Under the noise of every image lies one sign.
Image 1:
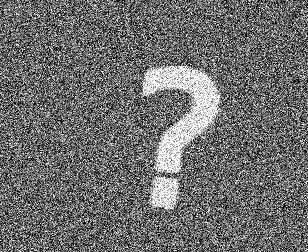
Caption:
light question mark
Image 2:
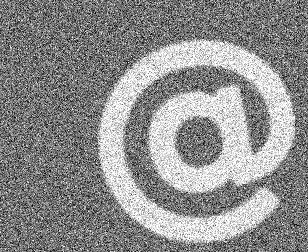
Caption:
light at sign
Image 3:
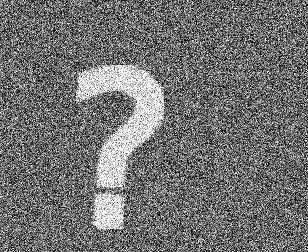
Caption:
light question mark
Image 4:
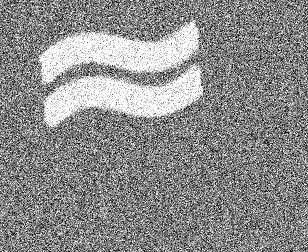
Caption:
light approximately sign
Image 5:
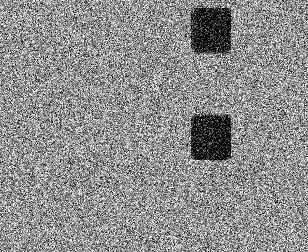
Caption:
dark colon
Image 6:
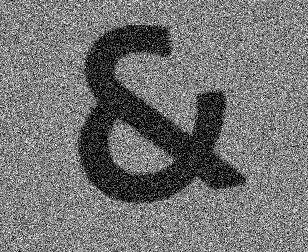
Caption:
dark ampersand
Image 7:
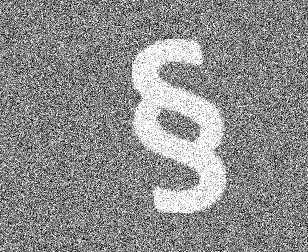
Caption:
light section sign
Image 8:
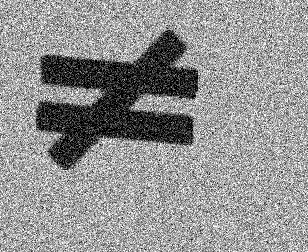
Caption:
dark not-equal sign
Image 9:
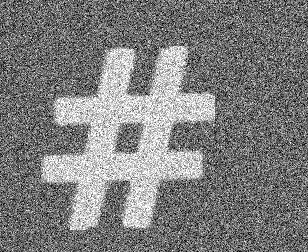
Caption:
light hash sign
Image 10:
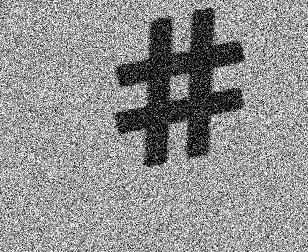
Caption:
dark hash sign
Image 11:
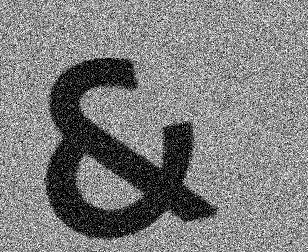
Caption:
dark ampersand
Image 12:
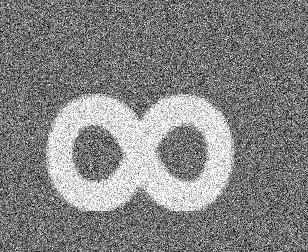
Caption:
light infinity sign
